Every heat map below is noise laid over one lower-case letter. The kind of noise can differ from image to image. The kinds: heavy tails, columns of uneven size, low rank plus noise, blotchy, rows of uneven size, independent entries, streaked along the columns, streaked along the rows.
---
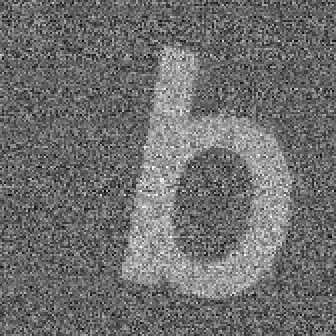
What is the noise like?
rows of uneven size
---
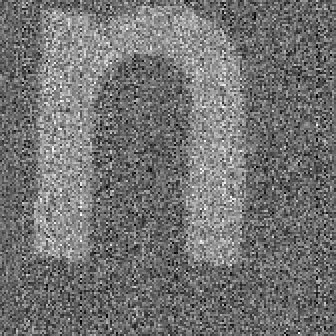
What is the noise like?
columns of uneven size
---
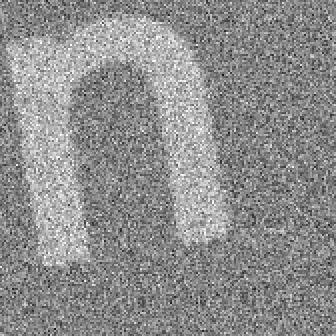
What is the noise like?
low rank plus noise
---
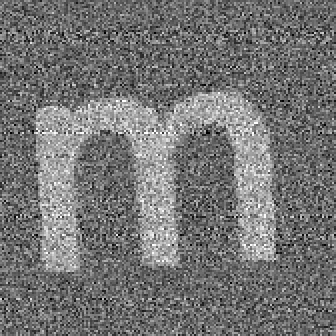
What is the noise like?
rows of uneven size
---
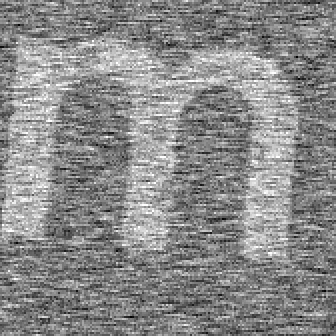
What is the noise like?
streaked along the rows
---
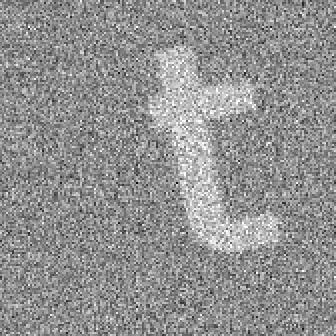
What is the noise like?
low rank plus noise
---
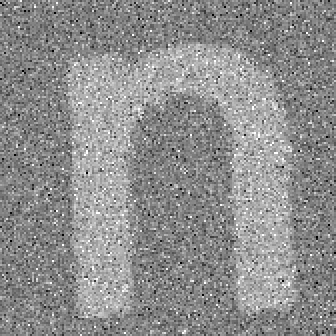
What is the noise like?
heavy tails
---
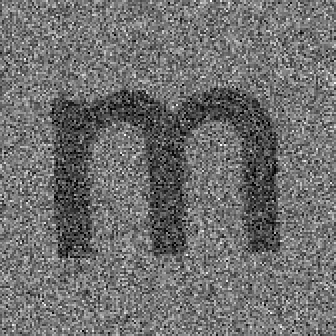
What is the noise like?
independent entries
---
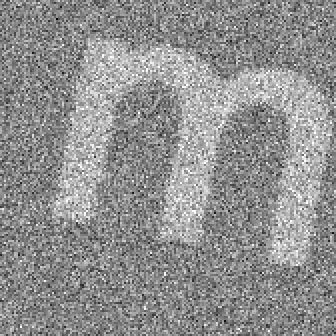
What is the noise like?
independent entries
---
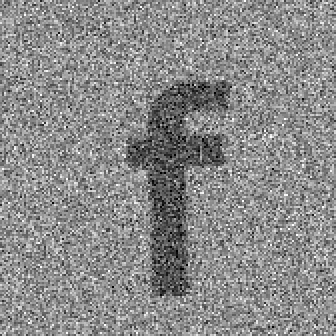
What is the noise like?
independent entries
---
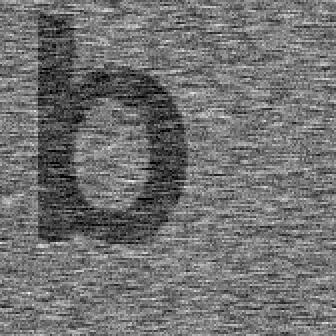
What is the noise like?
streaked along the rows
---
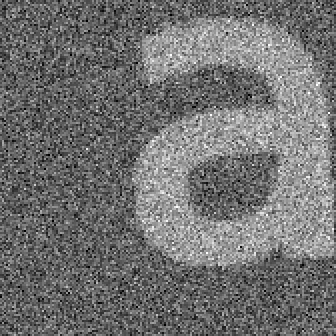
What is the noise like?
independent entries
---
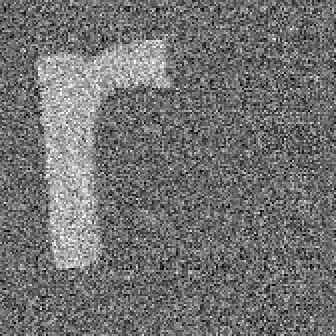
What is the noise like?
low rank plus noise
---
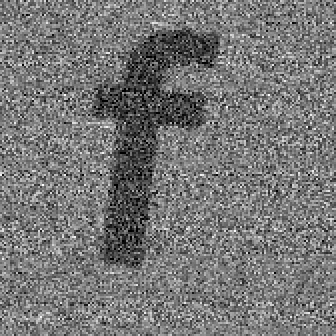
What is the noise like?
rows of uneven size
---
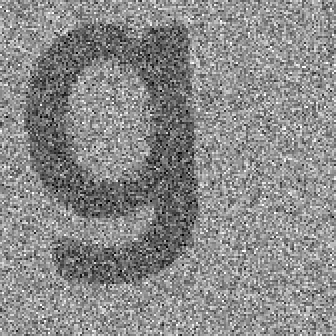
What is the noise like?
independent entries
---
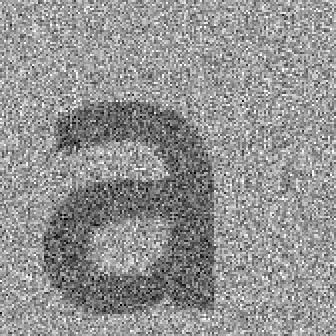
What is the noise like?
low rank plus noise
